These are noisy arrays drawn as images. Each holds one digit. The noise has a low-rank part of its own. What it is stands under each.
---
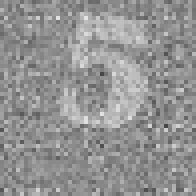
5
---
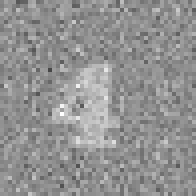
4
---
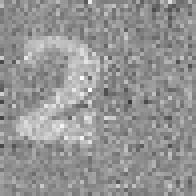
2
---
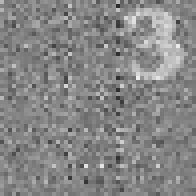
3
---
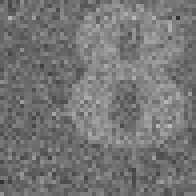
8
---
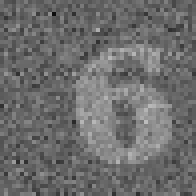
6
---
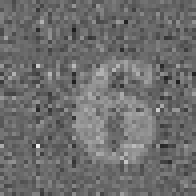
6
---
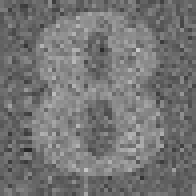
8
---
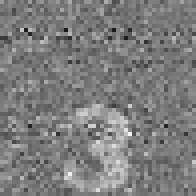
3
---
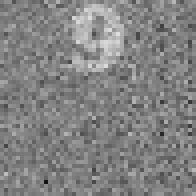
9
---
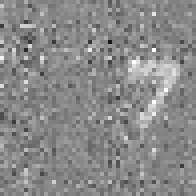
7
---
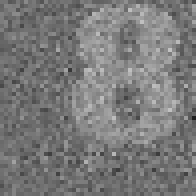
8
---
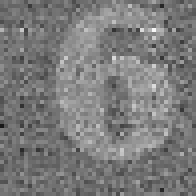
6
